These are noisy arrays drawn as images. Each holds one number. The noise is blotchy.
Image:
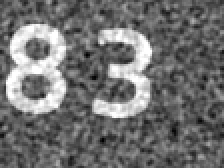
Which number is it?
83
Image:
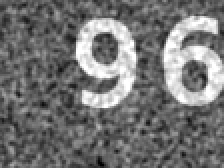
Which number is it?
96
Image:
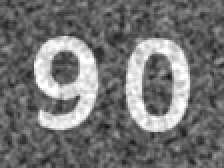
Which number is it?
90
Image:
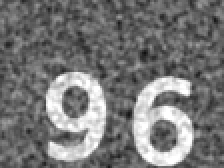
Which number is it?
96
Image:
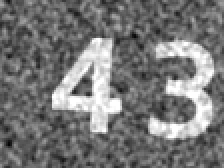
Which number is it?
43
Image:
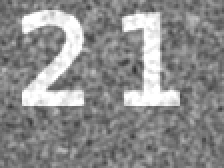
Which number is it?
21
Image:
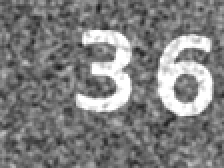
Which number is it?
36
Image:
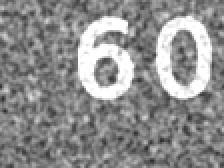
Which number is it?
60
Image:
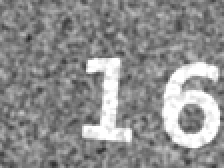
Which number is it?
16
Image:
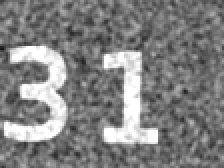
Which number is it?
31
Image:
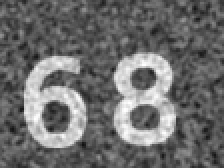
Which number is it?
68
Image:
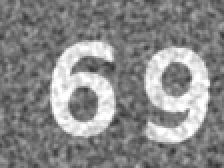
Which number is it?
69
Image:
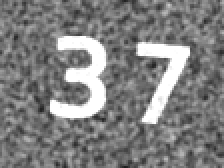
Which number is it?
37
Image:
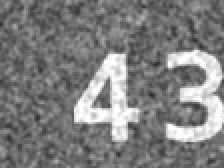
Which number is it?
43
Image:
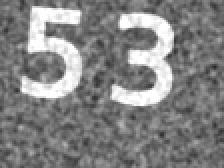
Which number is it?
53
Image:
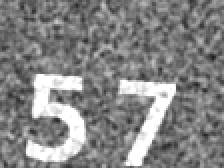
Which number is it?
57
